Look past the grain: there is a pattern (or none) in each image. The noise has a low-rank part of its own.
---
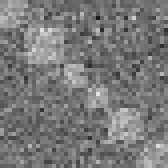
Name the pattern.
blocks along the diagonal
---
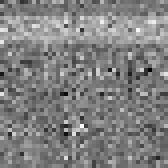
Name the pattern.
one band of rows
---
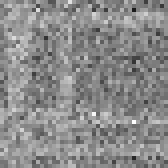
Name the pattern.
bands of rows crossing bands of columns
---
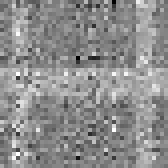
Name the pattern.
bands of rows crossing bands of columns
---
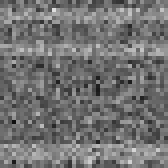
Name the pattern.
bands of rows
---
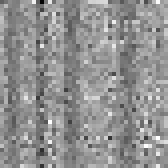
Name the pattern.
bands of columns
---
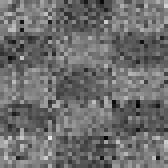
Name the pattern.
a checkerboard
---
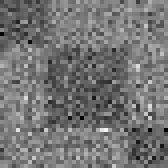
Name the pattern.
blocks along the diagonal
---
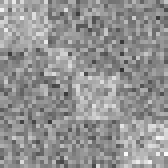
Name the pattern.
blocks along the diagonal
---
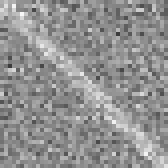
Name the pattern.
a diagonal band
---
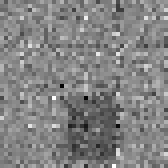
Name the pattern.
one block
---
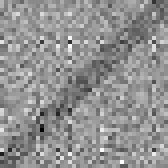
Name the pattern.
a diagonal band
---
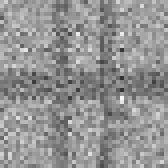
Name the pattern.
bands of rows crossing bands of columns
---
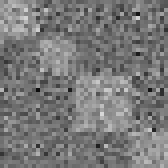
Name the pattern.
blocks along the diagonal
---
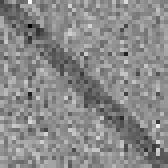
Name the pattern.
a diagonal band
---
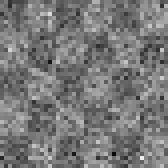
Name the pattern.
a checkerboard
